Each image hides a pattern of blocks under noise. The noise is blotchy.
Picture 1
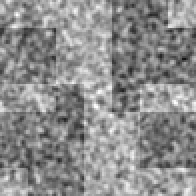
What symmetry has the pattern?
the same after a half turn
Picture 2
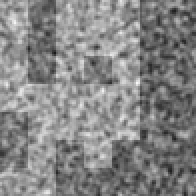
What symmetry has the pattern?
no symmetry
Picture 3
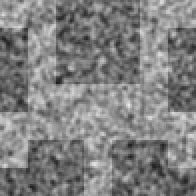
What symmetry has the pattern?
left and right mirror each other
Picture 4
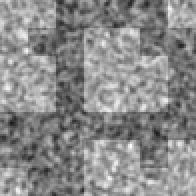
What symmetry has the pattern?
mirrored about the diagonal from the bottom left
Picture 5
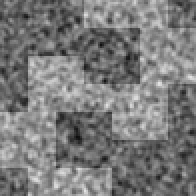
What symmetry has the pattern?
the same after a half turn
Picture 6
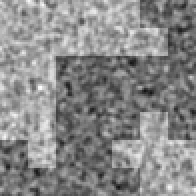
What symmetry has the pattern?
mirrored about the diagonal from the top left
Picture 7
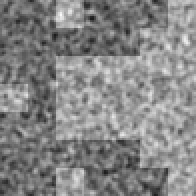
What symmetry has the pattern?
top and bottom mirror each other
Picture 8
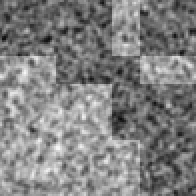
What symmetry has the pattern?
mirrored about the diagonal from the bottom left
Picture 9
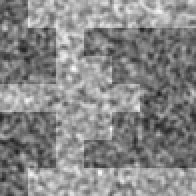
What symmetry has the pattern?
top and bottom mirror each other
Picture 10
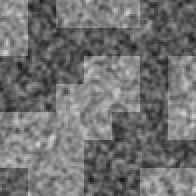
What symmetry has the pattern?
mirrored about the diagonal from the bottom left
